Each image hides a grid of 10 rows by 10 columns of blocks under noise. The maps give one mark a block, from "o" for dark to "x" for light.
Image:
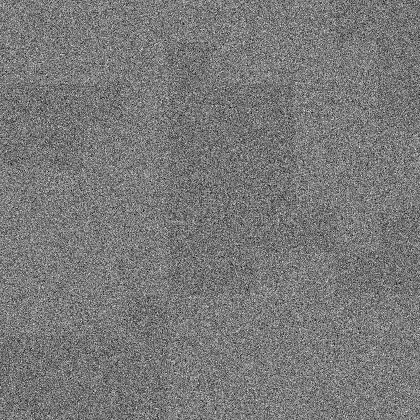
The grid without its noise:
x x x x x x x x o o
x x x x o x x x x o
o o o x o o o x x o
o o x x o o o x x x
x x x x o o o x x x
x x x x o o o o x o
x x x x o o x x o o
x x x o x x x x x x
o o o o x x x x x x
o o o o x x x x x x
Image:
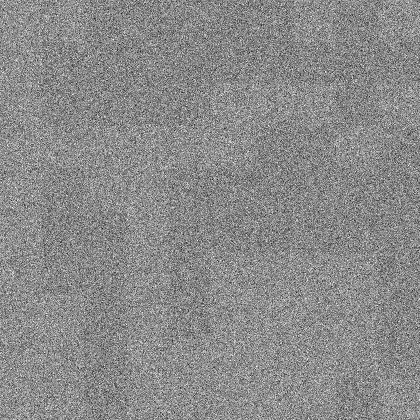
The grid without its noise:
x x o o o o o x o x
x o o o o o o o o o
x o o o o x x x o x
x x x x x x o o x o
x o x x o o o o o o
x o o x o o o o o o
x o o x o x x x x o
x x o x o x x x x o
x x o x x x x x x o
x x o x x x x x o x
